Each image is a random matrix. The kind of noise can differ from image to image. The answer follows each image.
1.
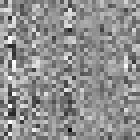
columns of uneven size
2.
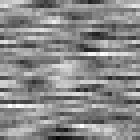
streaked along the rows
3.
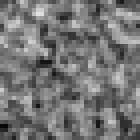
blotchy
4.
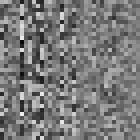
columns of uneven size
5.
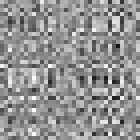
low rank plus noise
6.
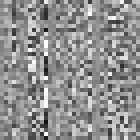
columns of uneven size
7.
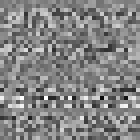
rows of uneven size
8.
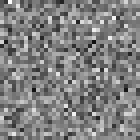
independent entries
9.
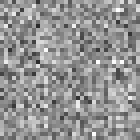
low rank plus noise
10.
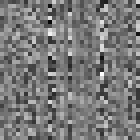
columns of uneven size
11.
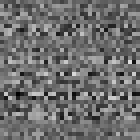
rows of uneven size
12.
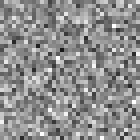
independent entries
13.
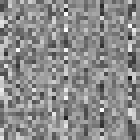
columns of uneven size
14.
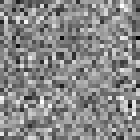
low rank plus noise
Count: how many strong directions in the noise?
five to eight
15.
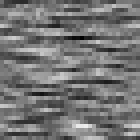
streaked along the rows
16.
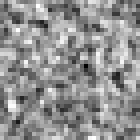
blotchy
